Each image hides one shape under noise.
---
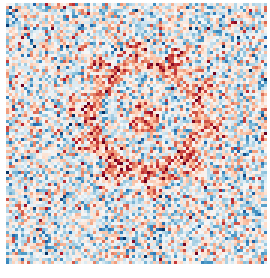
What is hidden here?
red gear
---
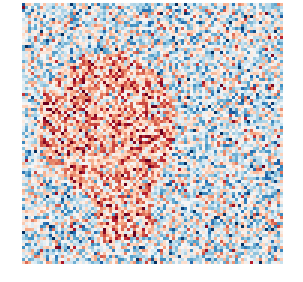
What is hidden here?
red light bulb
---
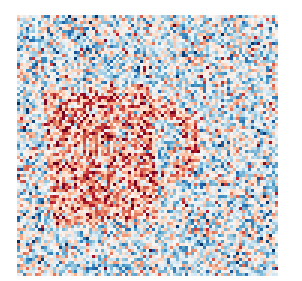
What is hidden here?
red cup
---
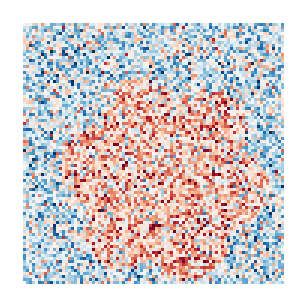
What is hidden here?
red flower
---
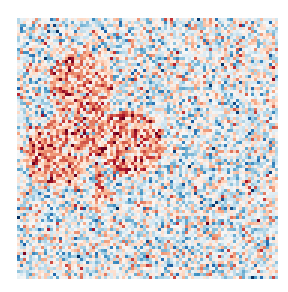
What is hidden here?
red club
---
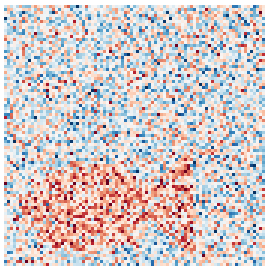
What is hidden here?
red fish
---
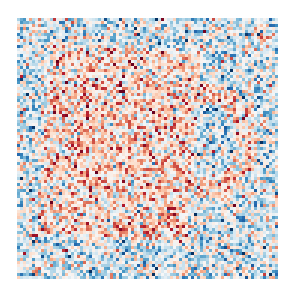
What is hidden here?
red cup
